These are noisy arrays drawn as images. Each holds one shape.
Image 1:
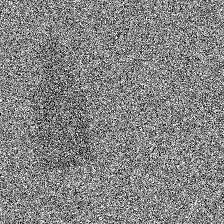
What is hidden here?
dark bottle
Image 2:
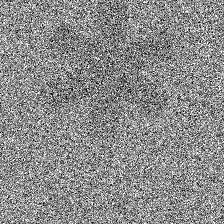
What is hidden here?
dark asterisk
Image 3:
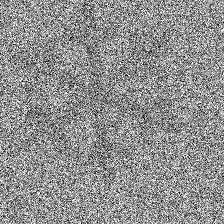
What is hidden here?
dark snowflake
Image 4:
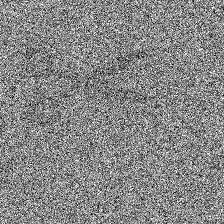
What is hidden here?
dark pair of scissors
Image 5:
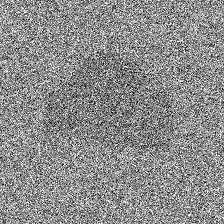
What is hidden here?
dark cloud
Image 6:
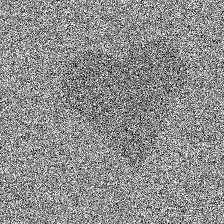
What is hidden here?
dark heart
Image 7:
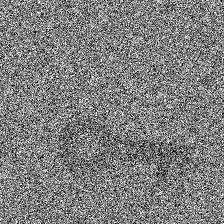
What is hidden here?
dark key
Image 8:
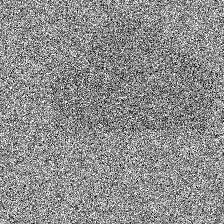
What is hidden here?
dark cloud
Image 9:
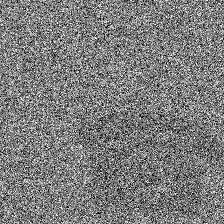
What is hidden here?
dark telephone
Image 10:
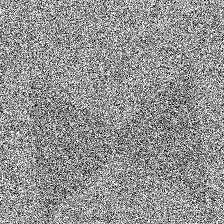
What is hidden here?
dark bow tie
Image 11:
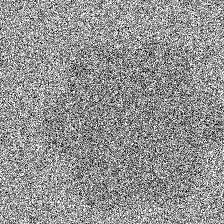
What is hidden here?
dark flower
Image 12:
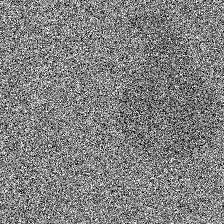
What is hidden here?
dark pear
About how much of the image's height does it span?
two thirds
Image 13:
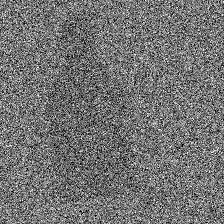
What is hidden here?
dark bottle
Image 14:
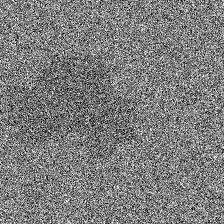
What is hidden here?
dark car
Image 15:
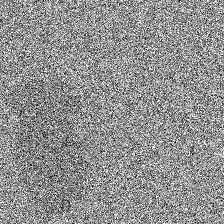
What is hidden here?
dark footprint
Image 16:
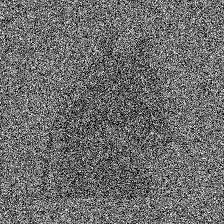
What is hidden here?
dark chess knight
